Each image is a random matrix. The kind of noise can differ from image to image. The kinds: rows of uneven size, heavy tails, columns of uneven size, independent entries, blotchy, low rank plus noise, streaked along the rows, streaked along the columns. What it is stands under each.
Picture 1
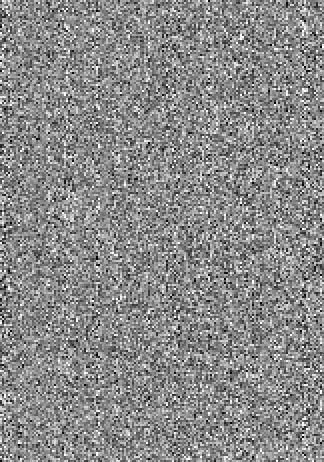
columns of uneven size
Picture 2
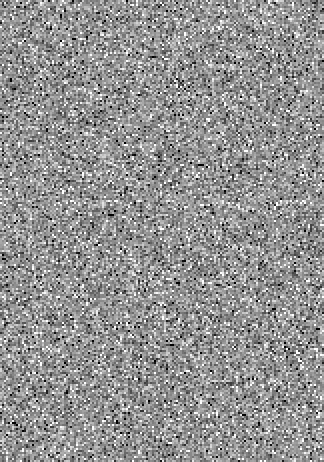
heavy tails
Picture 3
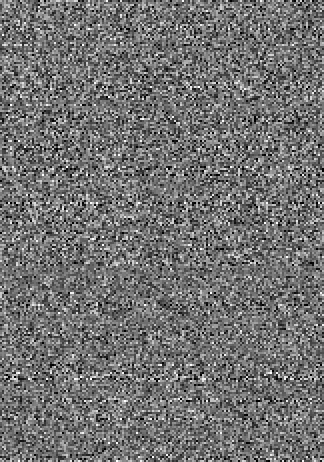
rows of uneven size
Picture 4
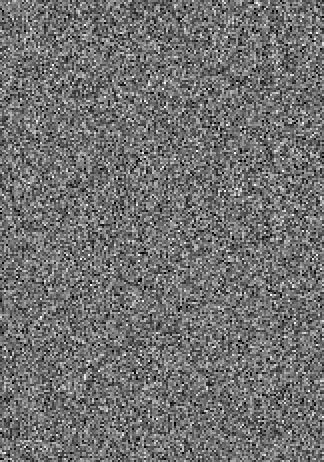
low rank plus noise
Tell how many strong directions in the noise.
one
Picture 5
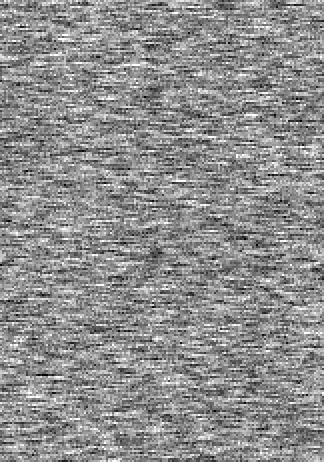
streaked along the rows
